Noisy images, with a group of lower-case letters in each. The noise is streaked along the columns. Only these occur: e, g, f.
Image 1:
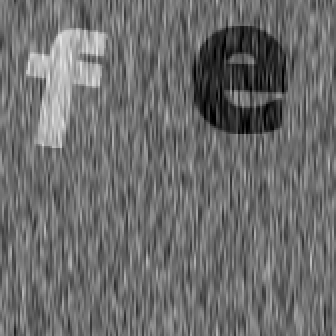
top left: light f; top right: dark e
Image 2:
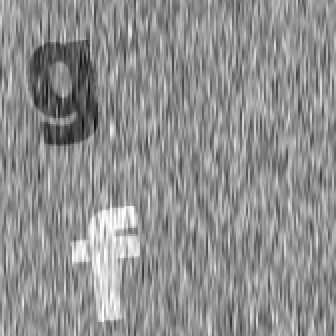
top left: dark g; bottom left: light f
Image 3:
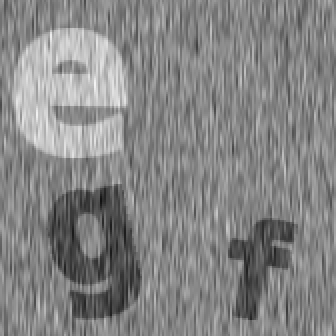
top left: light e; bottom left: dark g; bottom right: dark f
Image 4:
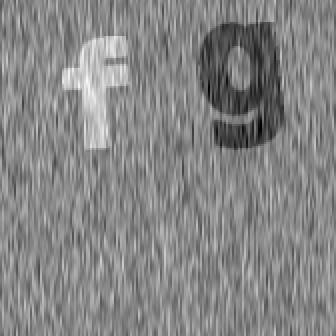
top left: light f; top right: dark g
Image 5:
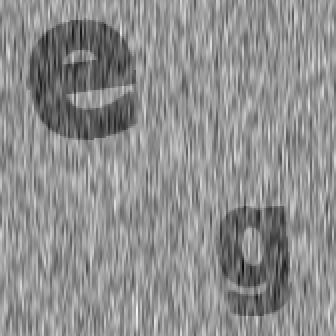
top left: dark e; bottom right: dark g
